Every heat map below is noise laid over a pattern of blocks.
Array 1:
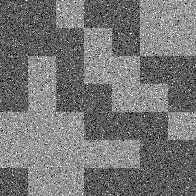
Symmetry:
mirrored about the diagonal from the bottom left
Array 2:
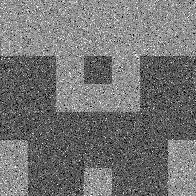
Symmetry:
left and right mirror each other
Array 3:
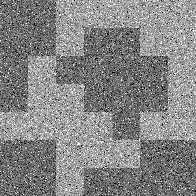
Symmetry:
mirrored about the diagonal from the bottom left
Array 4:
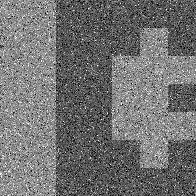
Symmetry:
top and bottom mirror each other
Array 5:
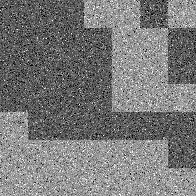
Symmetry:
no symmetry
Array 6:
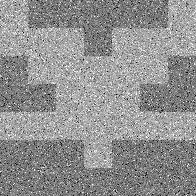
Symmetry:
left and right mirror each other
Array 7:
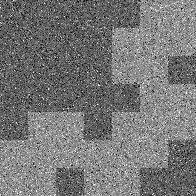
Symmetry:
mirrored about the diagonal from the top left
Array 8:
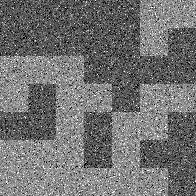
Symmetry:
no symmetry
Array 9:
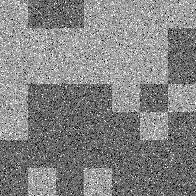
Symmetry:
no symmetry
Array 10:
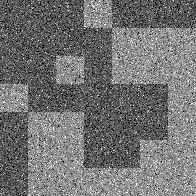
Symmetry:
mirrored about the diagonal from the top left
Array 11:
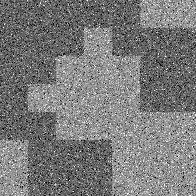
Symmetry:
mirrored about the diagonal from the top left
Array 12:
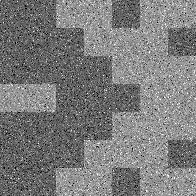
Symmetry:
top and bottom mirror each other
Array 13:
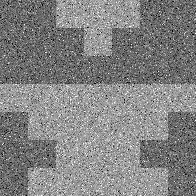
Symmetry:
left and right mirror each other
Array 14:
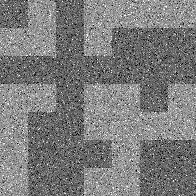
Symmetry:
mirrored about the diagonal from the top left
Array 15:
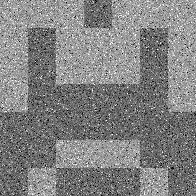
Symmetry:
left and right mirror each other
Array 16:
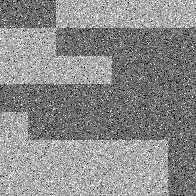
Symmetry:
no symmetry
